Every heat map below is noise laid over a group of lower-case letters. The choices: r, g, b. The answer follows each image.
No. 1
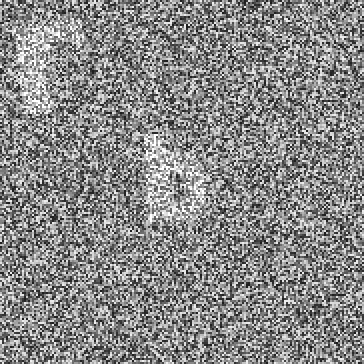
top left: r; centre: b
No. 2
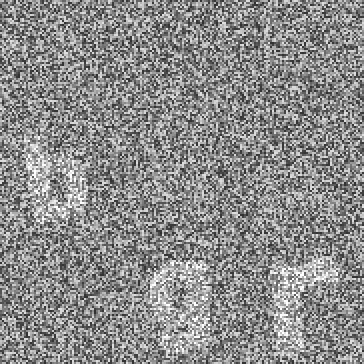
middle left: b; bottom middle: g; bottom right: r
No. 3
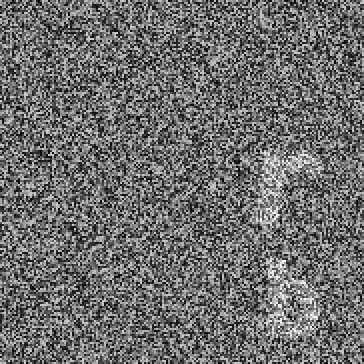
middle right: r; bottom right: b
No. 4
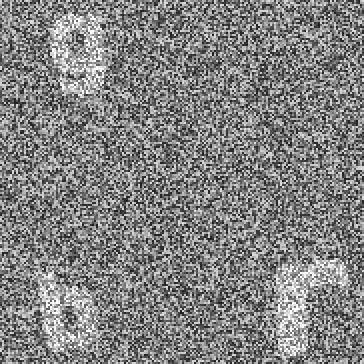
top left: g; bottom left: b; bottom right: r
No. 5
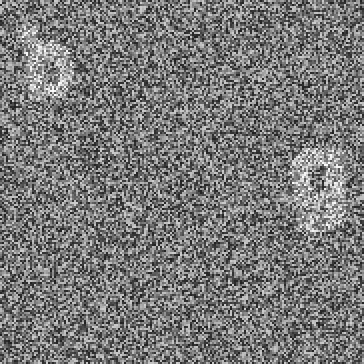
top left: b; middle right: g
